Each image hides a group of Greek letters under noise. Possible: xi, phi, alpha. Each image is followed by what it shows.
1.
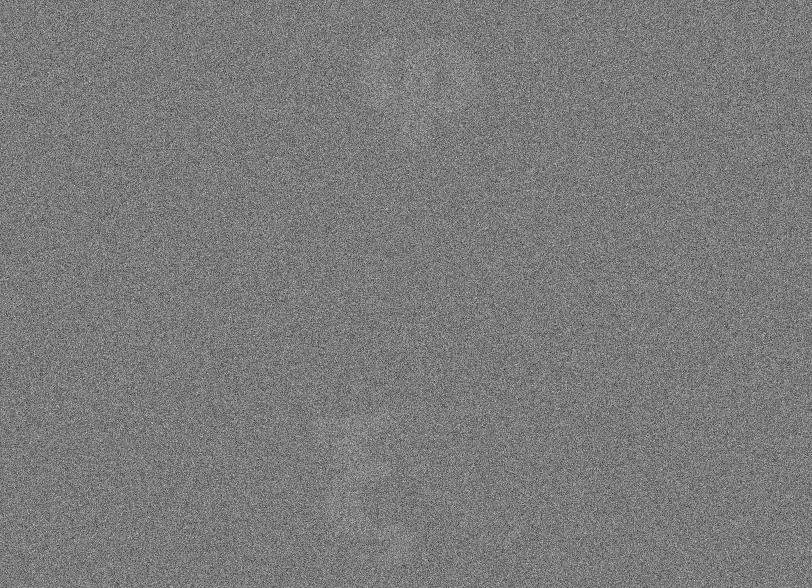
top middle: phi; bottom middle: xi
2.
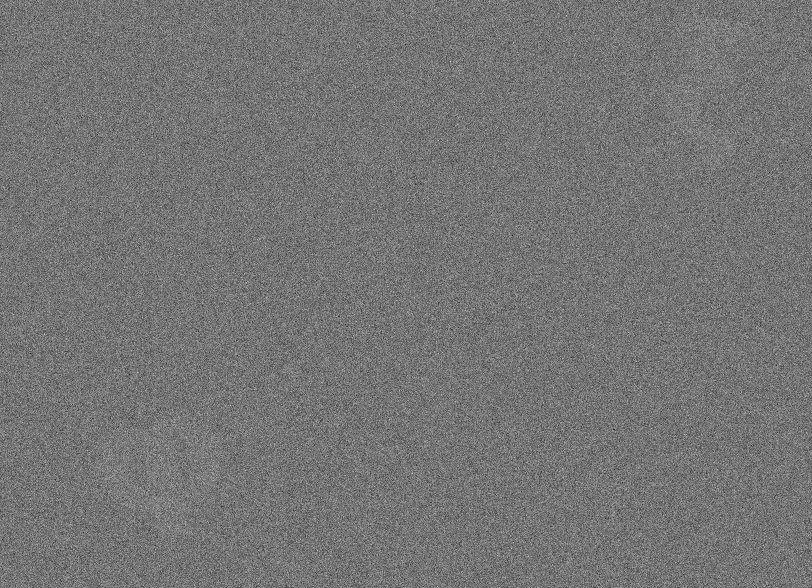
top right: xi; bottom left: phi
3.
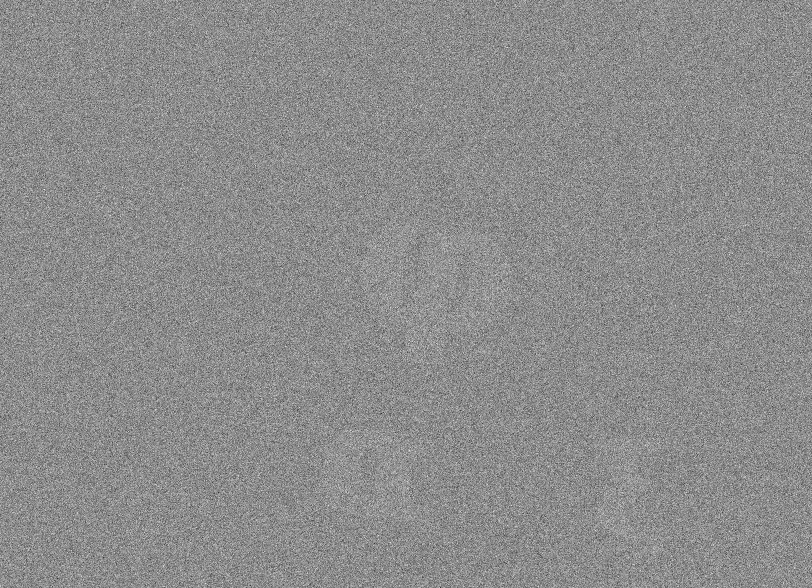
centre: phi; bottom middle: alpha; bottom right: xi
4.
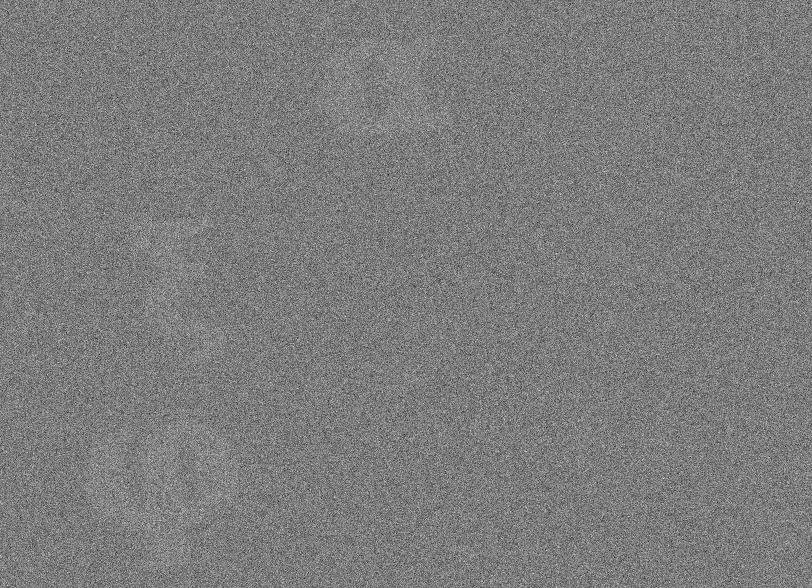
top middle: alpha; middle left: xi; bottom left: phi
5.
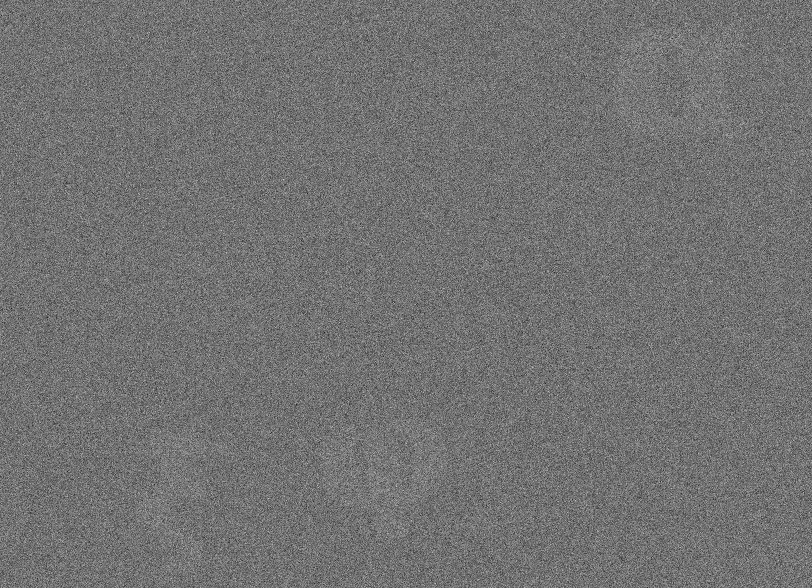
top right: alpha; bottom left: xi; bottom middle: phi
